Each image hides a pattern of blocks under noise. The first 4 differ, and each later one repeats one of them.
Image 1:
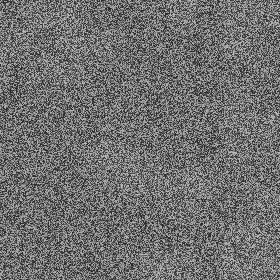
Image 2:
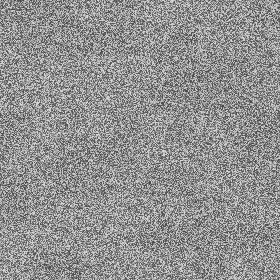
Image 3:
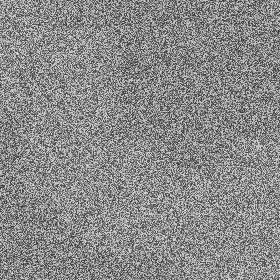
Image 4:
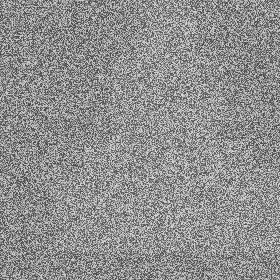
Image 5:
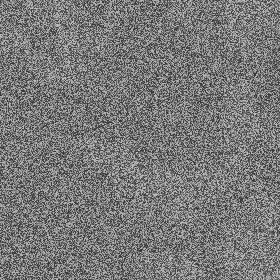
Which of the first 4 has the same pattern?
1
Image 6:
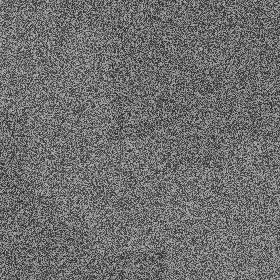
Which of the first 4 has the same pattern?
3
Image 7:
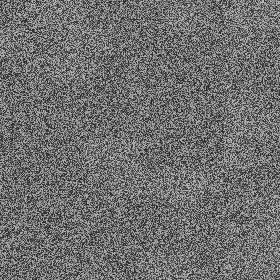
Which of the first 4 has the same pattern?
1
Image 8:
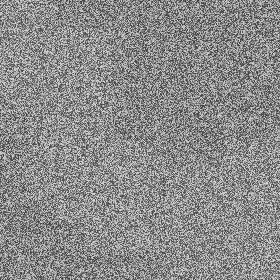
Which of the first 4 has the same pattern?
3
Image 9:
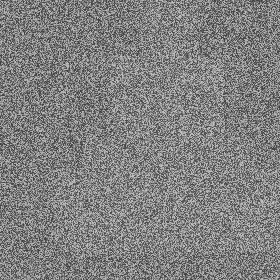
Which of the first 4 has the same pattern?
4
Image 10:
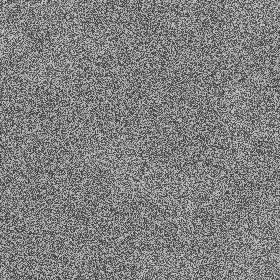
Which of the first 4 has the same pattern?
1
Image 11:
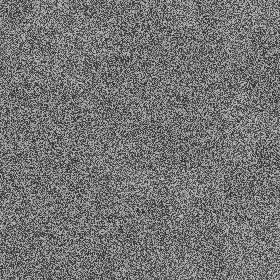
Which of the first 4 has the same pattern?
1
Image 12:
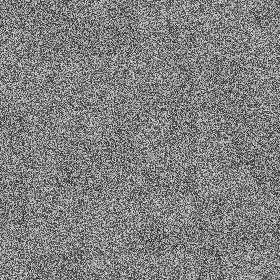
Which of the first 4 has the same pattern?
2
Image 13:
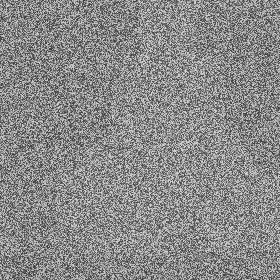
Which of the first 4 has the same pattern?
4
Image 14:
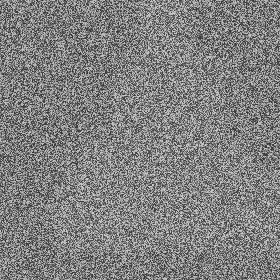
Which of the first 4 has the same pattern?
4
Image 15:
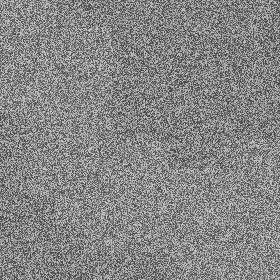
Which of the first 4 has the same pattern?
3
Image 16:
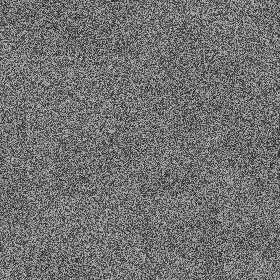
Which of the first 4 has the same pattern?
2
